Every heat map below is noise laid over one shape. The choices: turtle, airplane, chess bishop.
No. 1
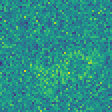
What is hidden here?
light chess bishop
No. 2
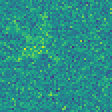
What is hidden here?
light airplane
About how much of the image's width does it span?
half
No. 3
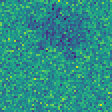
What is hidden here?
dark turtle
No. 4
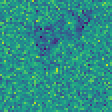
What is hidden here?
dark chess bishop
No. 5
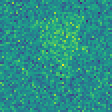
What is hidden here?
light turtle
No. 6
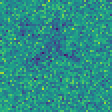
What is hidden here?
dark airplane
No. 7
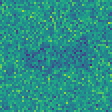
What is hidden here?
dark chess bishop
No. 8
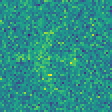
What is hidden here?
light airplane
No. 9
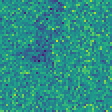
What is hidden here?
dark chess bishop
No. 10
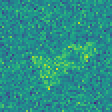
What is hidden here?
light chess bishop
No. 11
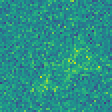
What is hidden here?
light chess bishop
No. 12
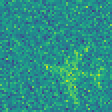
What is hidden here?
light airplane
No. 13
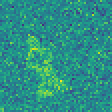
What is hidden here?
light chess bishop
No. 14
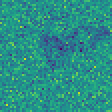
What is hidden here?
dark chess bishop
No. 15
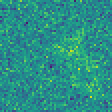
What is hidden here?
light chess bishop
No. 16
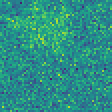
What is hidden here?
light turtle
